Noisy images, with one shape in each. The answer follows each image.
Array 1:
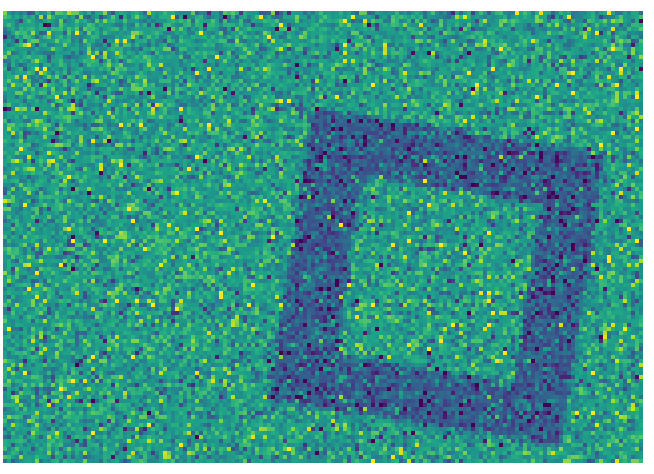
square frame
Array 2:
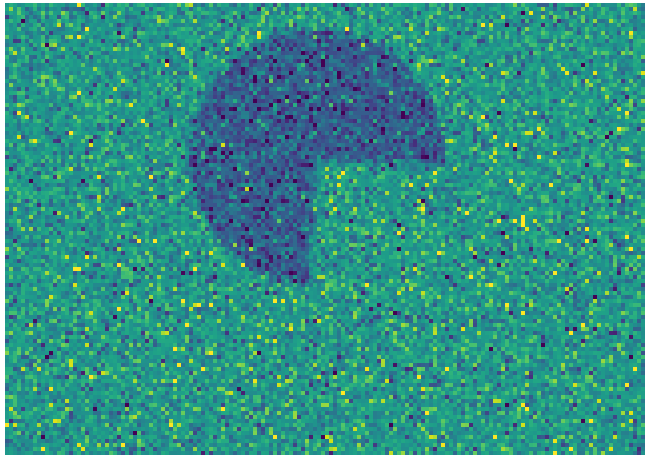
disc with a wedge cut out
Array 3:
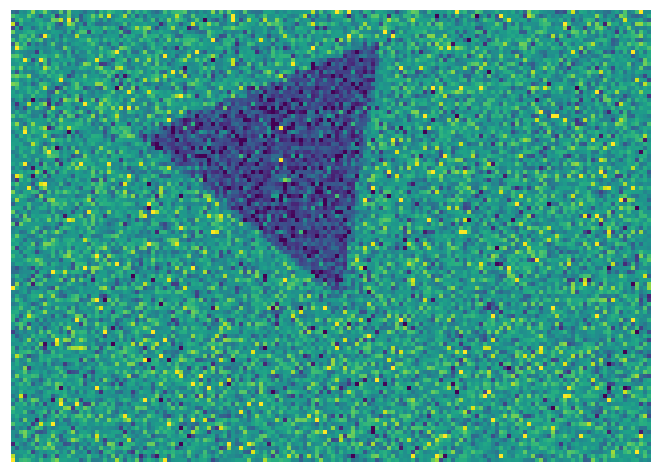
triangle
